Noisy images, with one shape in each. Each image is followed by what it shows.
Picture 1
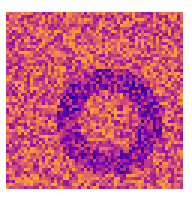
ring
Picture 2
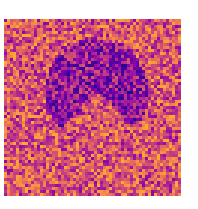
disc with a wedge cut out
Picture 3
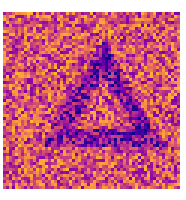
triangle frame
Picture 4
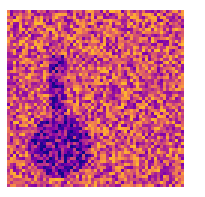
lollipop
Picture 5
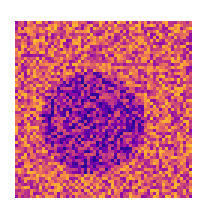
disc
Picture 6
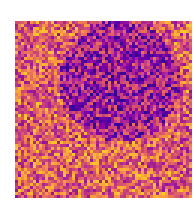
disc
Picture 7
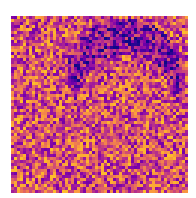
crescent
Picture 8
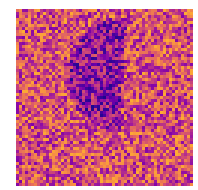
half disc
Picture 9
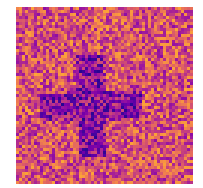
cross
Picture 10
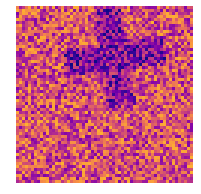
cross
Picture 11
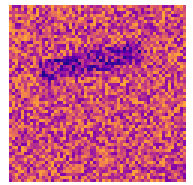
bar
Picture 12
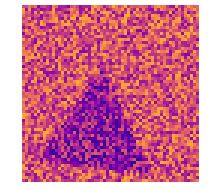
triangle
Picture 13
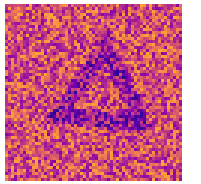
triangle frame
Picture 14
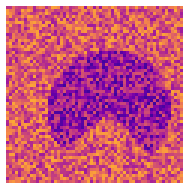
disc with a wedge cut out
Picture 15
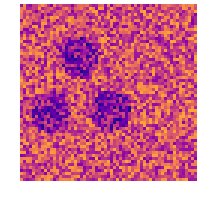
three dots
